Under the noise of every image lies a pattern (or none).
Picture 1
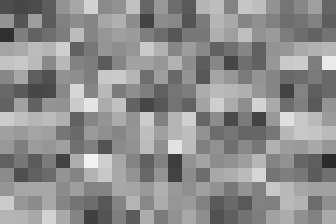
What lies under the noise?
a checkerboard
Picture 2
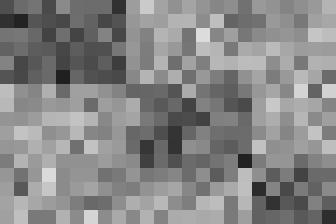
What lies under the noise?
blocks along the diagonal
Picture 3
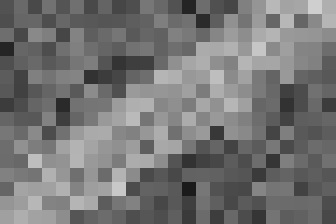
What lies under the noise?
a diagonal band
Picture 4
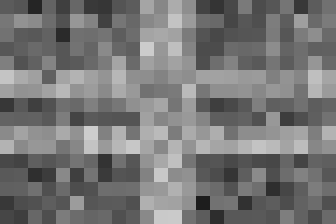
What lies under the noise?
bands of rows crossing bands of columns
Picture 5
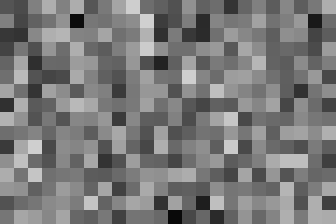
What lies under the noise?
only noise
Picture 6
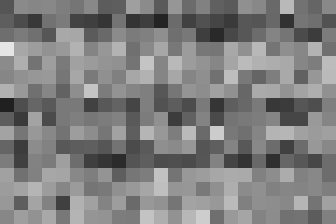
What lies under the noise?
bands of rows
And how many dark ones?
3
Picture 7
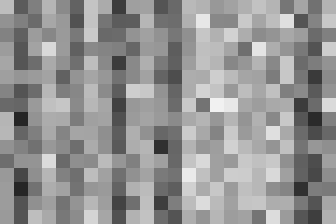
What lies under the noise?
bands of columns
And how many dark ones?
5
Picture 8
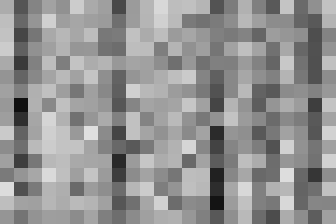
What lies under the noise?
bands of columns
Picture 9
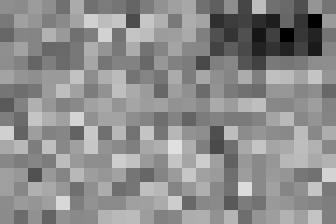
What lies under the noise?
one block
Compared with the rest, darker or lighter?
darker
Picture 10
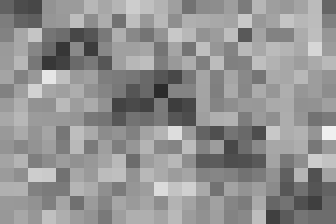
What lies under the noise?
blocks along the diagonal
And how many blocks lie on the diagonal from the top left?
5
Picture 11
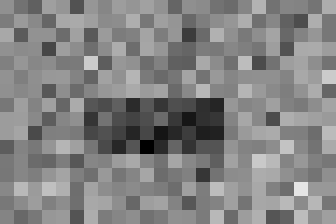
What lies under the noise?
one block
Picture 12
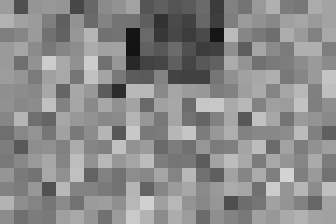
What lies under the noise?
one block
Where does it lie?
top middle
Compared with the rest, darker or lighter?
darker
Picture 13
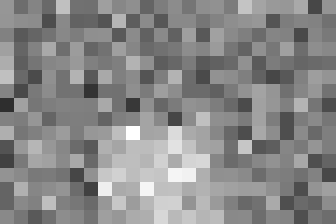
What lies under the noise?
one block
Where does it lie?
bottom middle
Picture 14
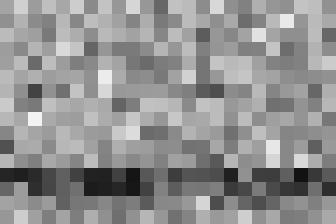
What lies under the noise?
one band of rows
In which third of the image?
bottom
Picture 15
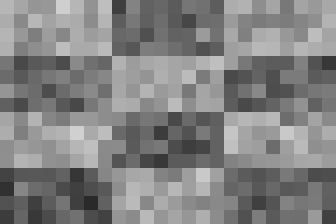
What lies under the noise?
a checkerboard
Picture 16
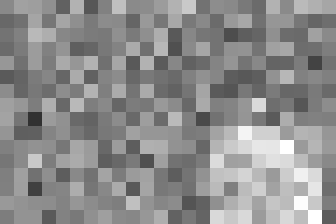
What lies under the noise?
one block
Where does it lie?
bottom right
